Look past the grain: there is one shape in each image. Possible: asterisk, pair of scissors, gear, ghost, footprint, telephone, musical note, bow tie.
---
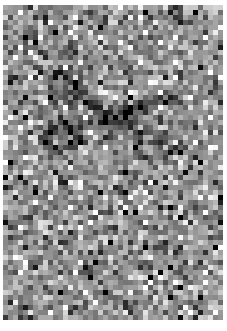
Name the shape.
pair of scissors
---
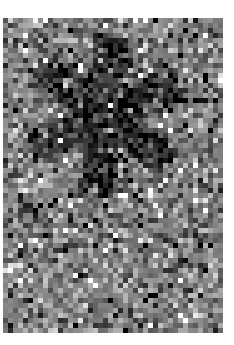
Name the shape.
asterisk
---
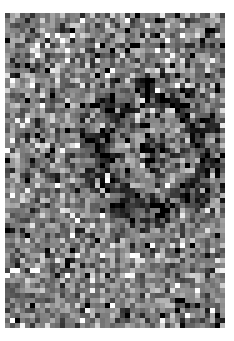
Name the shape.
gear
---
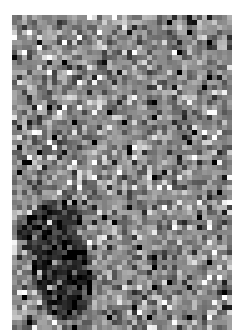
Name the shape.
footprint
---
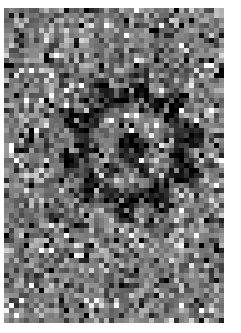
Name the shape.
gear
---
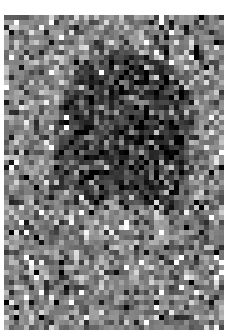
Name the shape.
ghost
